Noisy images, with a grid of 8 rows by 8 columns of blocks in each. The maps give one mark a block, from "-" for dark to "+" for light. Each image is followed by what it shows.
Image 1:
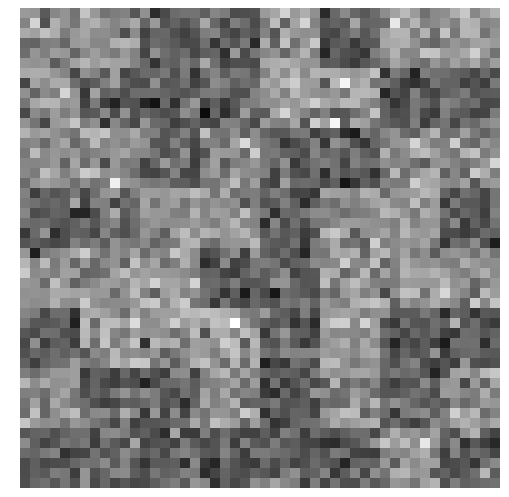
+ + - - + - + +
+ - - - + + - -
+ + - + - - + +
- - + + - + + -
+ + + - - + + +
- + + + - + - -
+ - - + - + - +
- - - - - - + -
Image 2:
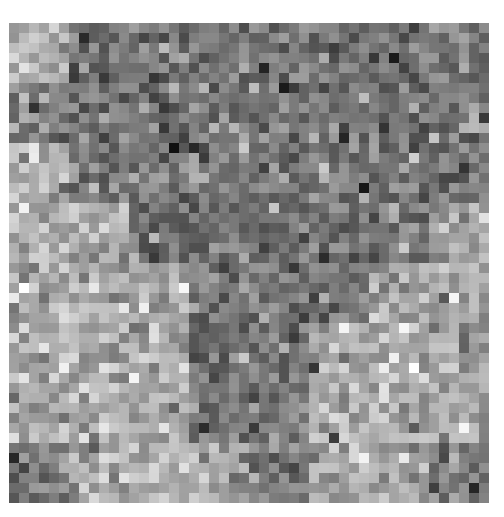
+ - - - - - - -
- - - - - - - -
+ - - - - - - -
+ + - - - - - +
+ + + - - - + +
+ + + - - + + +
+ + + - - + + +
- + + + - + + -
